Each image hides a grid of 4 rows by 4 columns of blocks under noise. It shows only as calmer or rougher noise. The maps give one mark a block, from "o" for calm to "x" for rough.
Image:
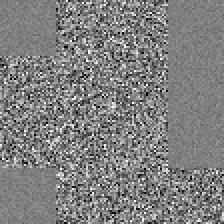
o x x o
x x x o
x x x o
o x x x
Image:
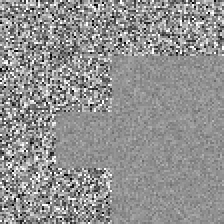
x x x x
x x o o
x o o o
x x o o
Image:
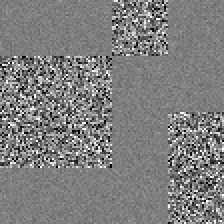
o o x o
x x o o
x x o x
o o o x
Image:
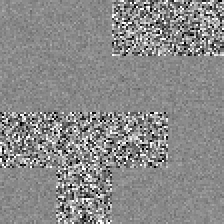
o o x x
o o o o
x x x o
o x o o
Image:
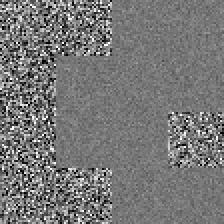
x x o o
x o o o
x o o x
x x o o
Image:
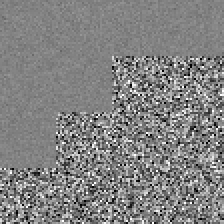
o o o o
o o x x
o x x x
x x x x
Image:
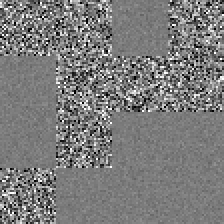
x x o x
o x x x
o x o o
x o o o
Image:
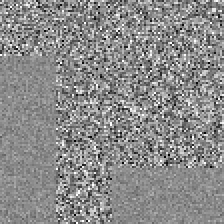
x x x x
o x x x
o x x x
o x o o
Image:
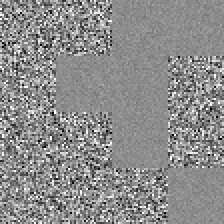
x x o o
x o o x
x x o x
x x x o
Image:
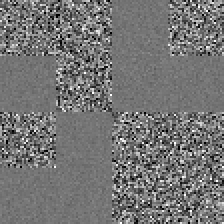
x x o x
o x o o
x o x x
o o x x
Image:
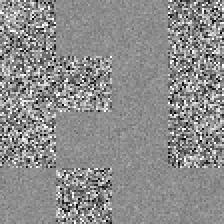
x o o x
x x o x
x o o x
o x o o
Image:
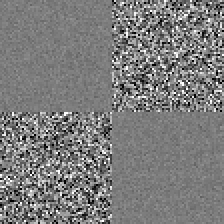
o o x x
o o x x
x x o o
x x o o
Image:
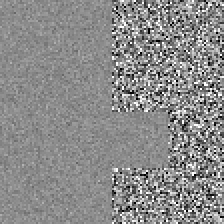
o o x x
o o x x
o o o x
o o x x
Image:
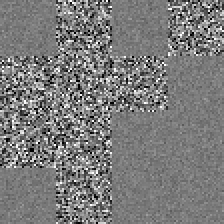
o x o x
x x x o
x x o o
o x o o
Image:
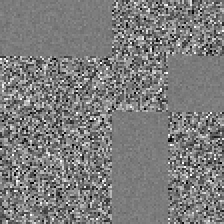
o o x x
x x x o
x x o x
x x o x
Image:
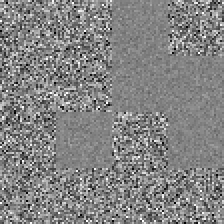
x x o x
x x o o
x o x o
x x x x
